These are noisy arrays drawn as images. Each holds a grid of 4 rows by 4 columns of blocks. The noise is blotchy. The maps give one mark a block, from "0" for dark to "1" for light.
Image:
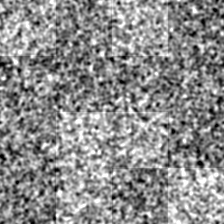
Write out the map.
1 0 1 0
0 0 0 0
0 1 1 0
0 1 0 1
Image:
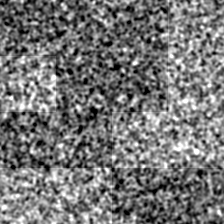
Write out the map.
0 0 0 1
1 0 0 1
0 0 1 1
1 1 0 0
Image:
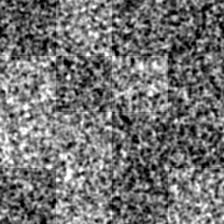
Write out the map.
0 1 0 0
1 0 1 0
1 1 0 0
0 1 0 1
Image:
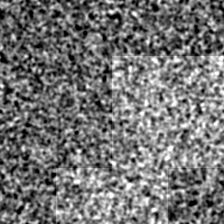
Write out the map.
0 0 0 0
0 0 1 1
0 0 1 1
0 1 1 0
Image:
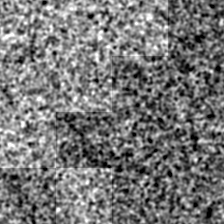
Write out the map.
1 1 1 0
1 1 0 0
1 0 0 0
0 1 0 0
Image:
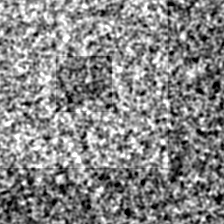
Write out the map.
1 1 1 0
1 0 1 0
1 1 1 0
0 0 0 0
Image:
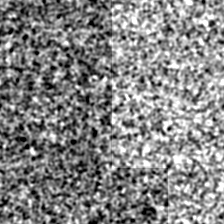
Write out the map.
0 0 1 1
0 0 1 1
0 0 1 1
0 0 0 1
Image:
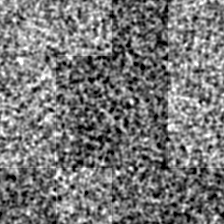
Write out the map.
1 1 0 1
1 0 0 1
1 0 0 1
0 1 0 0
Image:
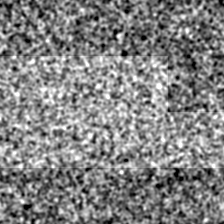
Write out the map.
0 0 0 0
1 1 1 0
1 1 1 1
0 0 0 0
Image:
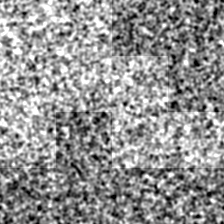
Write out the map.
1 1 0 0
1 1 1 0
1 0 1 1
0 0 0 0
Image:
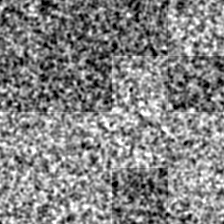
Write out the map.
0 0 0 1
0 0 1 0
1 1 1 1
1 1 0 1
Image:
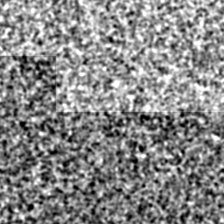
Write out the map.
1 1 1 1
0 1 1 1
0 0 0 0
0 0 0 0
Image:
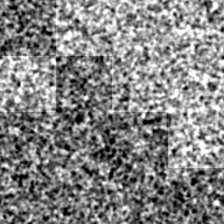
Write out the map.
0 1 1 1
1 0 1 1
0 0 0 1
0 0 0 0
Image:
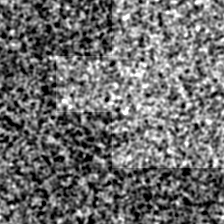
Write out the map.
0 0 1 1
0 1 1 1
0 0 1 1
0 0 0 0
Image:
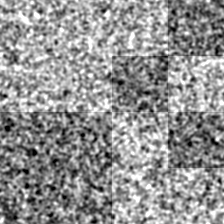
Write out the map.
1 1 1 0
1 1 0 1
0 0 1 0
0 0 1 1
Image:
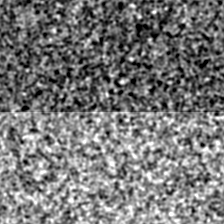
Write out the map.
0 0 0 0
0 0 0 0
1 1 1 1
1 1 1 1
